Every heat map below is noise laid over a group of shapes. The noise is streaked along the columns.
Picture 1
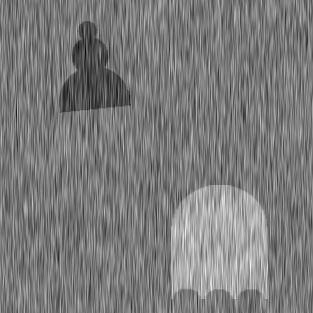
top left: dark chess pawn; bottom right: light ghost
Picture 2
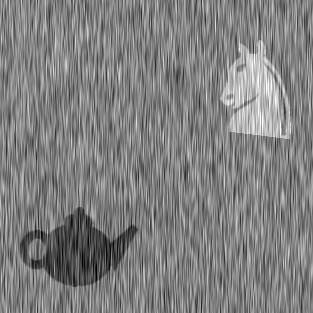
top right: light chess knight; bottom left: dark teapot
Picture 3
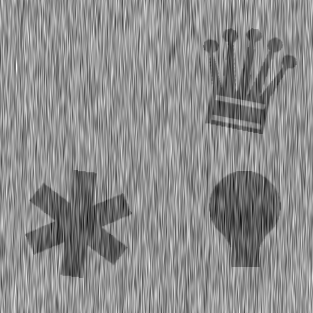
top right: dark chess queen; bottom left: dark asterisk; bottom right: dark light bulb
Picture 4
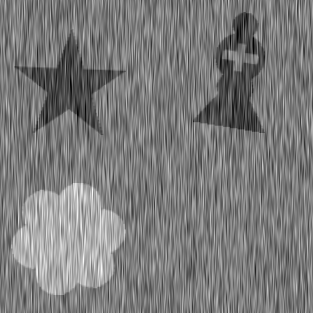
top left: dark star; top right: dark chess bishop; bottom left: light flower
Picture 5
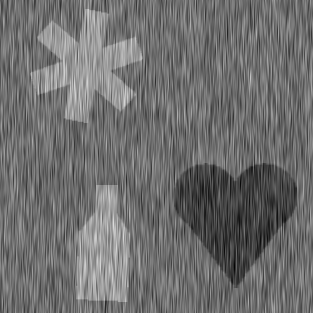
top left: light asterisk; bottom left: light bottle; bottom right: dark heart
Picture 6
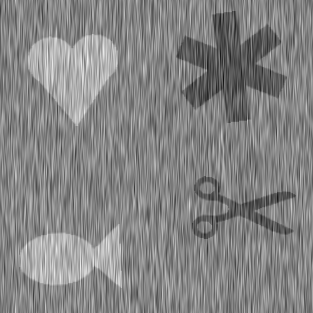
top left: light heart; top right: dark asterisk; bottom left: light fish; bottom right: dark pair of scissors
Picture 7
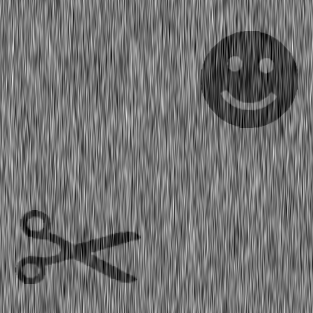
top right: dark smiling face; bottom left: dark pair of scissors
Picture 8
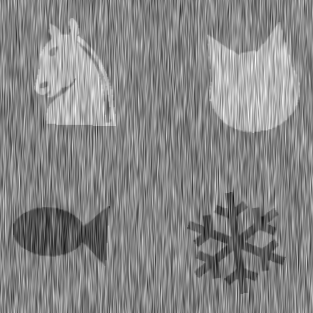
top left: light chess knight; top right: light cat's head; bottom left: dark fish; bottom right: dark snowflake
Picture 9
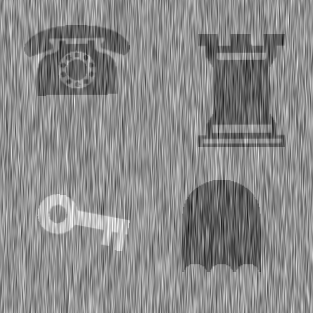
top left: dark telephone; top right: dark chess rook; bottom left: light key; bottom right: dark ghost
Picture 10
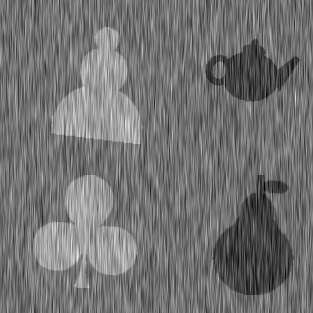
top left: light chess pawn; top right: dark teapot; bottom left: light club; bottom right: dark pear
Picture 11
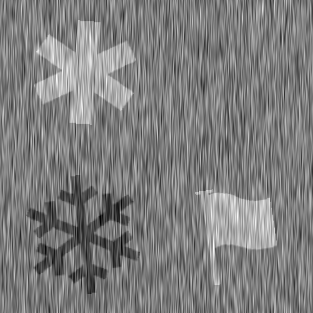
top left: light asterisk; bottom left: dark snowflake; bottom right: light flag
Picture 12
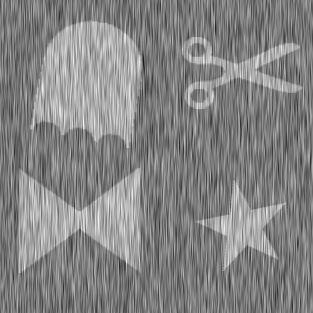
top left: light ghost; top right: light pair of scissors; bottom left: light bow tie; bottom right: light star
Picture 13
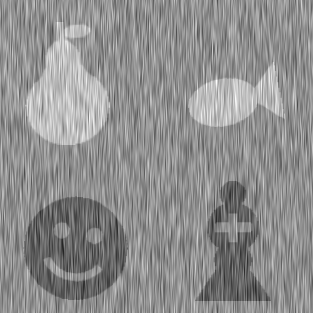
top left: light pear; top right: light fish; bottom left: dark smiling face; bottom right: dark chess bishop
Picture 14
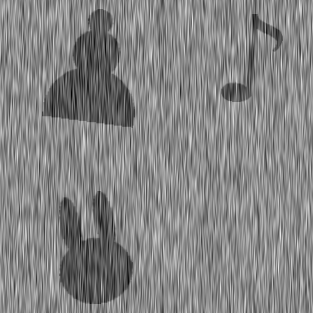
top left: dark chess pawn; top right: dark musical note; bottom left: dark rabbit's head
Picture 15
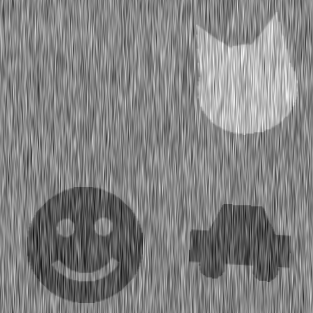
top right: light cat's head; bottom left: dark smiling face; bottom right: dark car
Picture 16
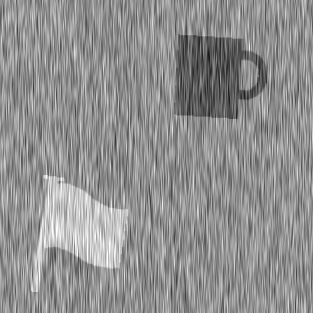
top right: dark cup; bottom left: light flag
